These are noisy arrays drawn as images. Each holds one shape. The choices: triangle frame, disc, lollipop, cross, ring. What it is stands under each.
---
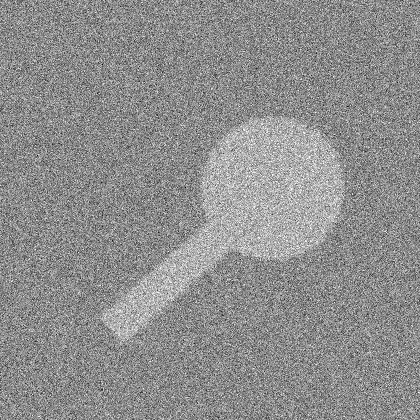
light lollipop
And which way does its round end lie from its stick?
up and right
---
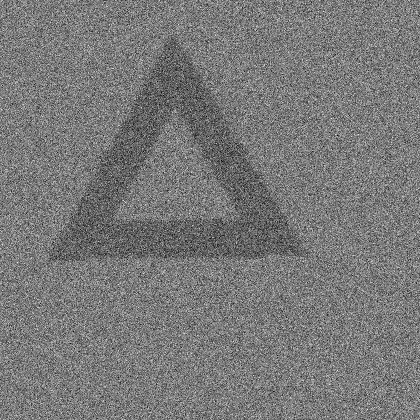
dark triangle frame
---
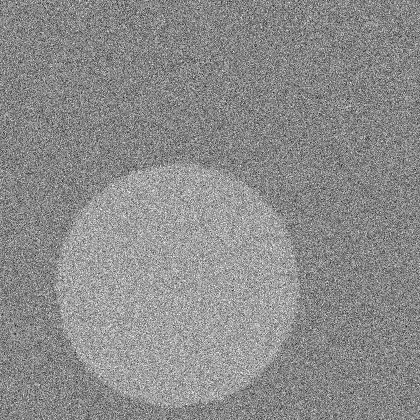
light disc
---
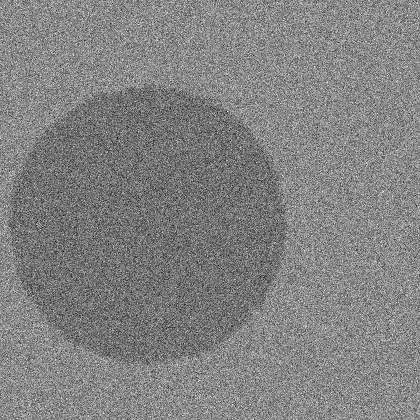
dark disc
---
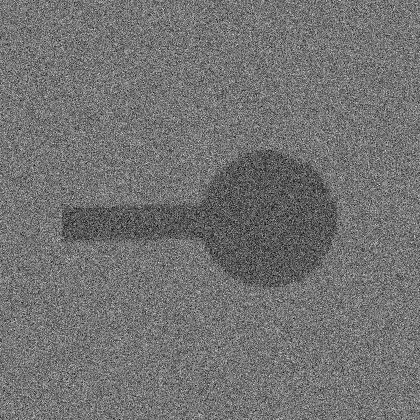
dark lollipop
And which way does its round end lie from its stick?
right
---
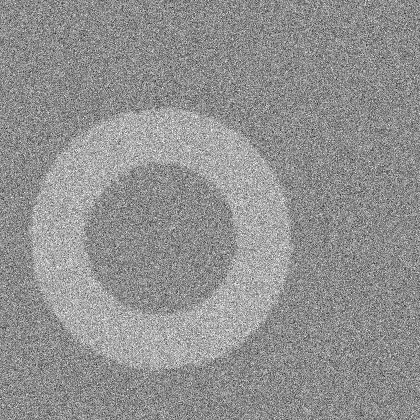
light ring
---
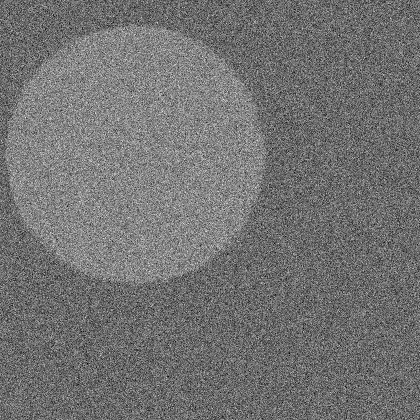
light disc
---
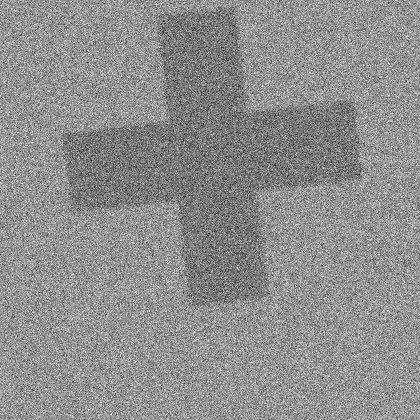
dark cross
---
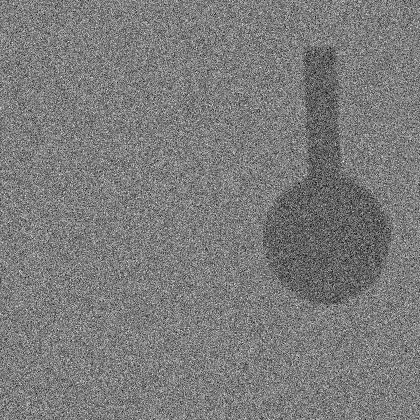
dark lollipop
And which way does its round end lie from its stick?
down
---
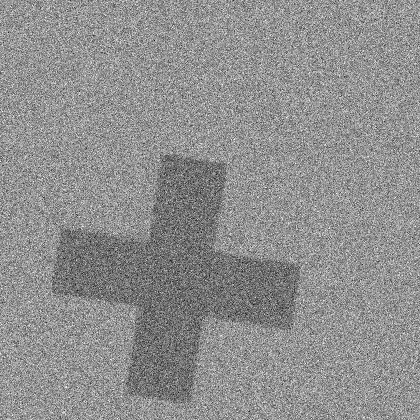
dark cross
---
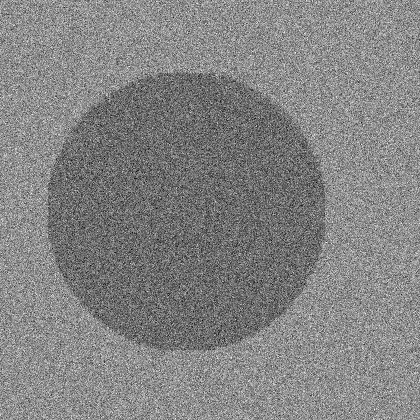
dark disc
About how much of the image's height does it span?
two thirds
